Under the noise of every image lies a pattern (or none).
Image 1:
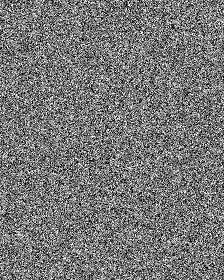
only noise
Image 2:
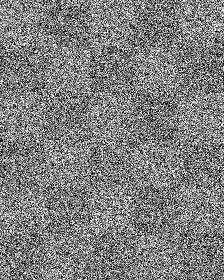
a checkerboard
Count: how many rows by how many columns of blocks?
6 by 5
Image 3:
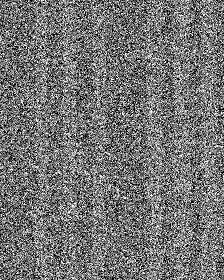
bands of columns
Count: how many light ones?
6
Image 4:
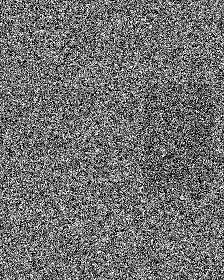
one block
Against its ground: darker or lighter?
darker
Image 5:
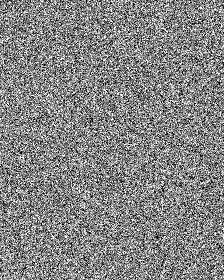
only noise
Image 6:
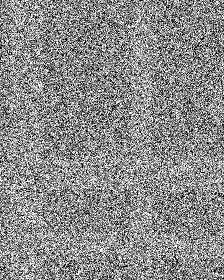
bands of rows crossing bands of columns
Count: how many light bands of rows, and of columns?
2 and 2
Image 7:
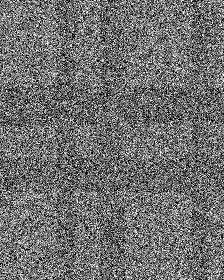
bands of rows crossing bands of columns
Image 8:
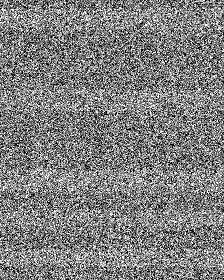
bands of rows
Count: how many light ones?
5
